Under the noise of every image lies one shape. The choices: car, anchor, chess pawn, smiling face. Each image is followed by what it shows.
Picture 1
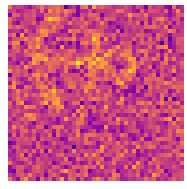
anchor
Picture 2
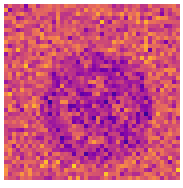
smiling face
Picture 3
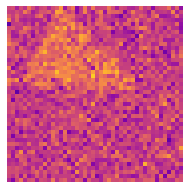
chess pawn
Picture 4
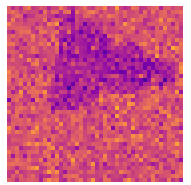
chess pawn
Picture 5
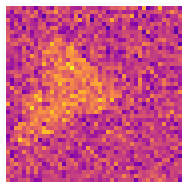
chess pawn
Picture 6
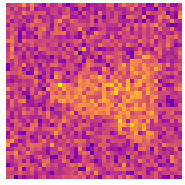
chess pawn
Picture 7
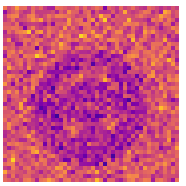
smiling face
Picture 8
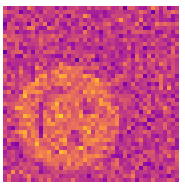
smiling face
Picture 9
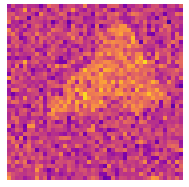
chess pawn
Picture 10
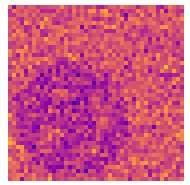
smiling face
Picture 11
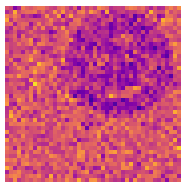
smiling face
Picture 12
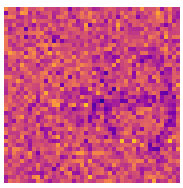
anchor
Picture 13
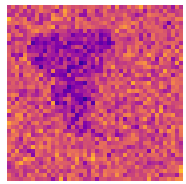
chess pawn
